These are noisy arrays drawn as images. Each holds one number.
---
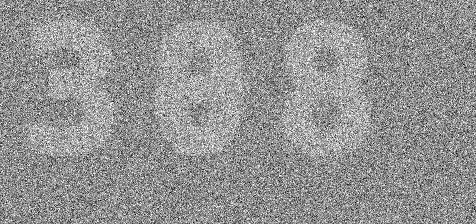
308
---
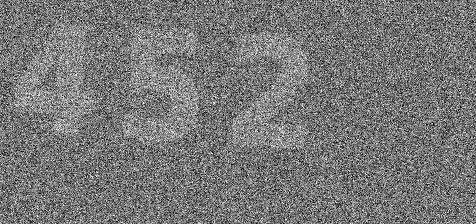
452
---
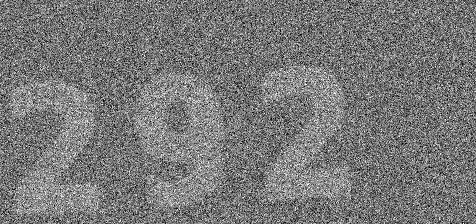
292
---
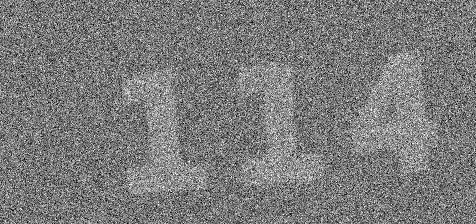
114
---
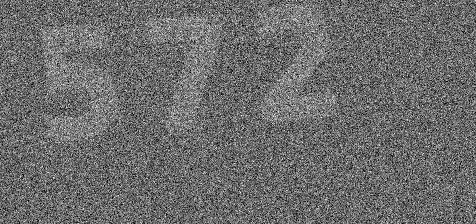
572
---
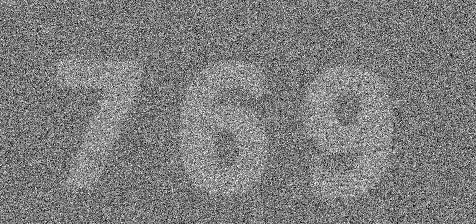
769
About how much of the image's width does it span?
two thirds
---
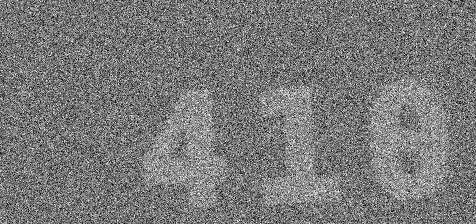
410
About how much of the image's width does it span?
two thirds
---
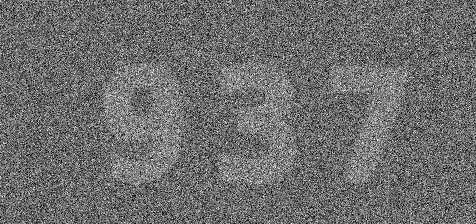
937
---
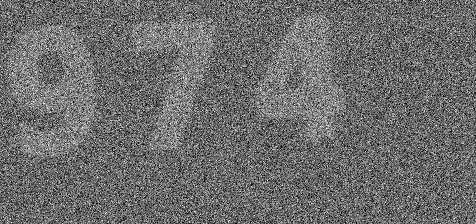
974
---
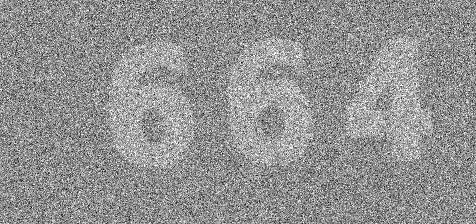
664
